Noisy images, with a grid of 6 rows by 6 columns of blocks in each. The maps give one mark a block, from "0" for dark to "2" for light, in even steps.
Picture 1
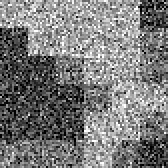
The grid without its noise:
222220
022221
001221
000122
000221
111210
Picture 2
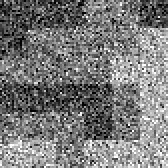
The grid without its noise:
000110
011112
111122
000012
111012
221222
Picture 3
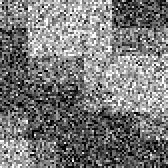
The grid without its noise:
122200
022211
011222
000122
100001
210000
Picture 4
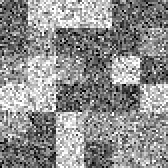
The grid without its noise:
022200
010001
121020
220002
102111
002011
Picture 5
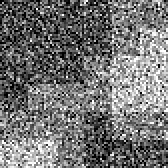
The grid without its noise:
000011
000012
000122
011122
111011
221000
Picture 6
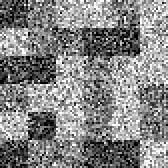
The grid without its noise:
012212
211002
002122
122121
202121
011002
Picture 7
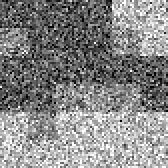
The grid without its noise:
000022
100012
000000
001110
212222
222222
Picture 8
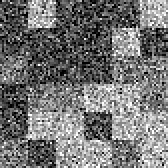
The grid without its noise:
020002
000020
100011
011221
022022
102212
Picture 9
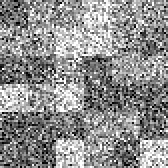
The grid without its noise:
011211
112210
001011
212000
000110
002102
